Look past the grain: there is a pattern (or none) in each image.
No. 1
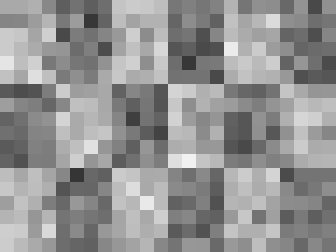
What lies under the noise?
a checkerboard
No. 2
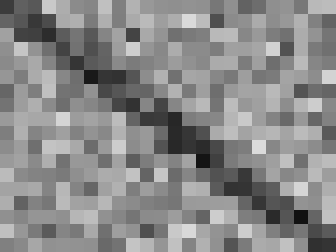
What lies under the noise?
a diagonal band
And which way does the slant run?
top left to bottom right
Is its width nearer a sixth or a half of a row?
a sixth
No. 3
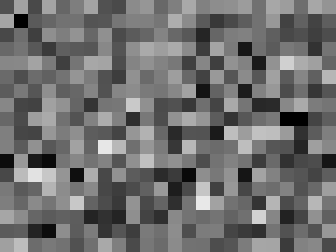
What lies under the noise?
only noise
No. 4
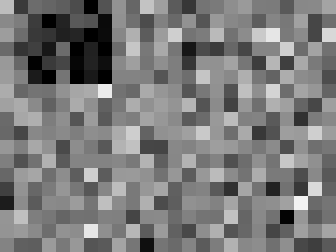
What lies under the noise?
one block
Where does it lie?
top left
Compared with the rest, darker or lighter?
darker
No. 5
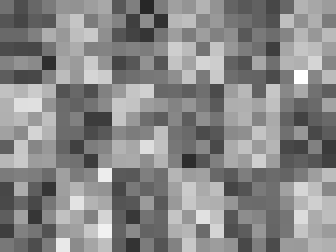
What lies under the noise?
a checkerboard
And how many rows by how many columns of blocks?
3 by 6
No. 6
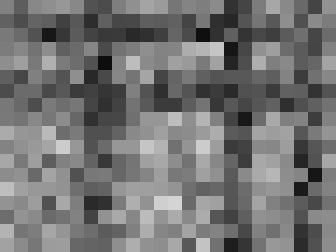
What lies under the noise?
bands of rows crossing bands of columns
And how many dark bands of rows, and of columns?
2 and 3
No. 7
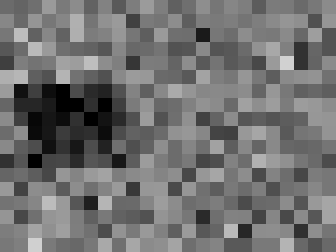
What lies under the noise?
one block
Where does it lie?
middle left
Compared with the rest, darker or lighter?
darker
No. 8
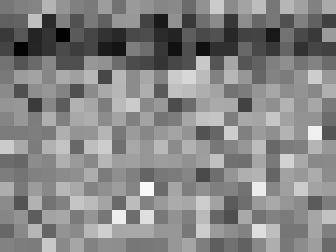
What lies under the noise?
one band of rows
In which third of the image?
top
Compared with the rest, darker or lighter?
darker
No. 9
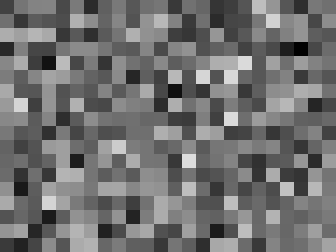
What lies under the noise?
only noise
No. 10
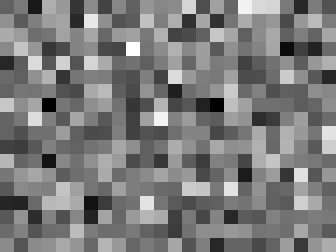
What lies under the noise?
only noise
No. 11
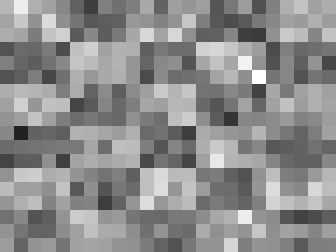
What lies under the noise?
a checkerboard
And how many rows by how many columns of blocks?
6 by 5
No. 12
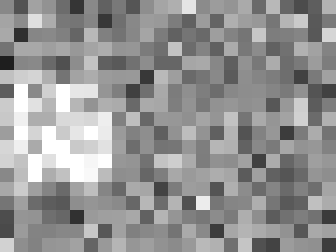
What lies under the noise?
one block
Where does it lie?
middle left
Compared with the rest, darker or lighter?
lighter
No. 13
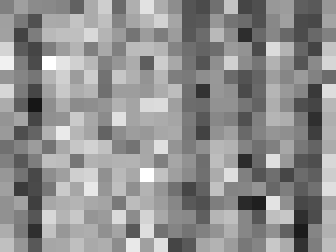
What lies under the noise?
bands of columns
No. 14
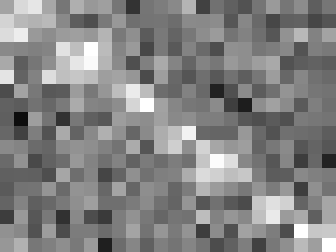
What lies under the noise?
blocks along the diagonal
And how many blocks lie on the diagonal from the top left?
7
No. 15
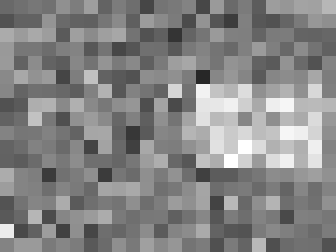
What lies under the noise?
one block
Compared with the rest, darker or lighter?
lighter
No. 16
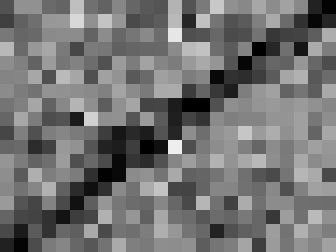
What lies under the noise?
a diagonal band
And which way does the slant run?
bottom left to top right
